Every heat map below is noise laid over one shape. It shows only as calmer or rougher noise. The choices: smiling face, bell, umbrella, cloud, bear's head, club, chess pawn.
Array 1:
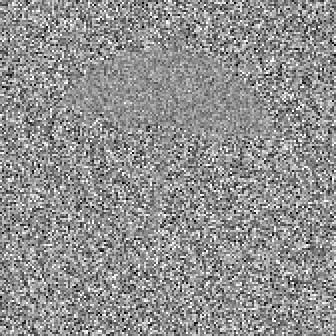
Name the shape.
umbrella
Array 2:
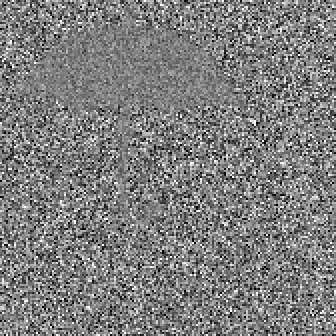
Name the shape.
umbrella
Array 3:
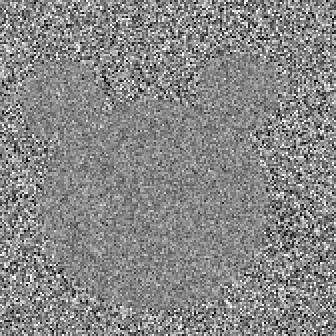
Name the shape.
bear's head
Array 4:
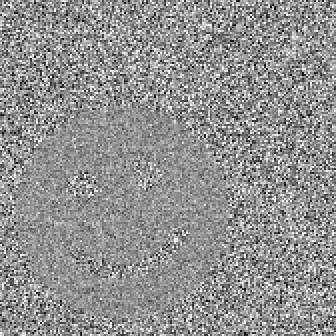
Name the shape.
smiling face
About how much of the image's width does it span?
two thirds
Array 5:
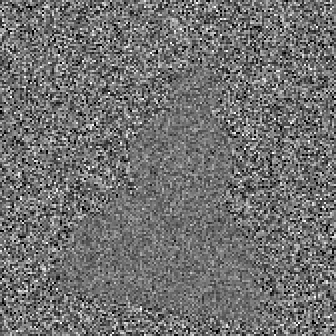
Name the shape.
chess pawn
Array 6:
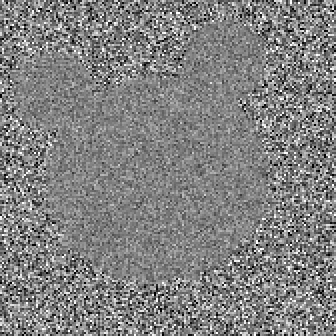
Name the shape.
bear's head
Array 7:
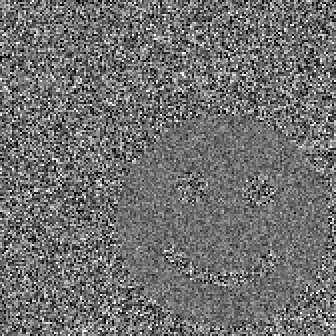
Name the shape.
smiling face
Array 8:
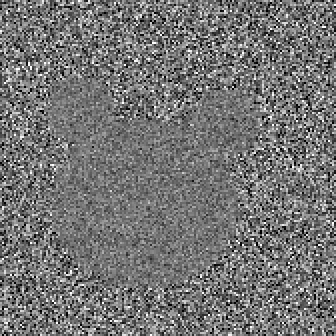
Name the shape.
bear's head
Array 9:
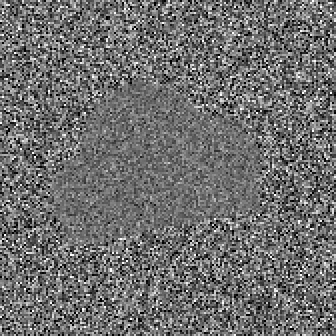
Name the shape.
cloud
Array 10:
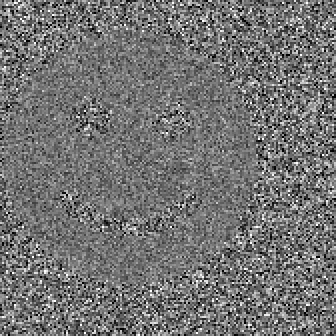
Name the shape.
smiling face
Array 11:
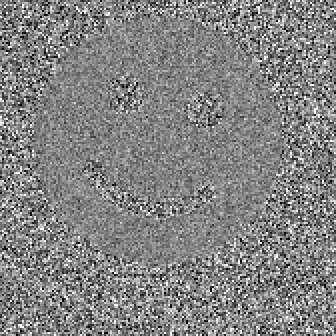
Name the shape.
smiling face
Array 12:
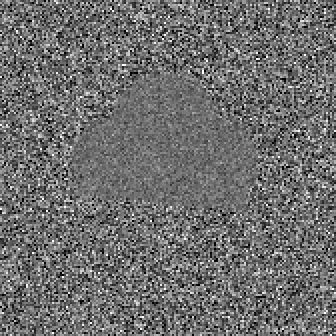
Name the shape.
cloud
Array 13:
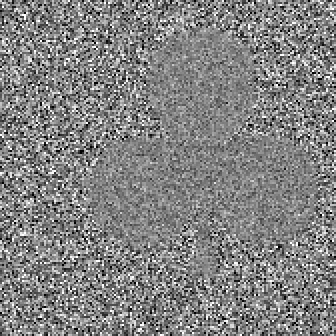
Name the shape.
club
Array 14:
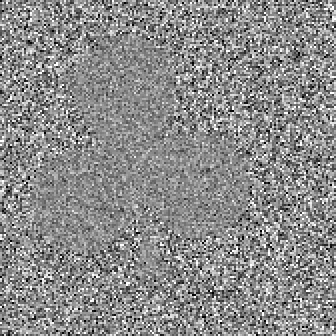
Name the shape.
club
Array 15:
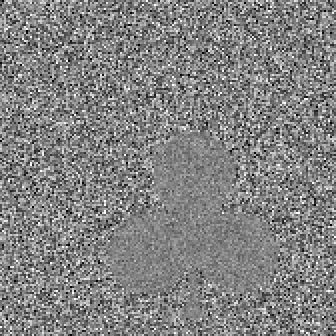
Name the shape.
club
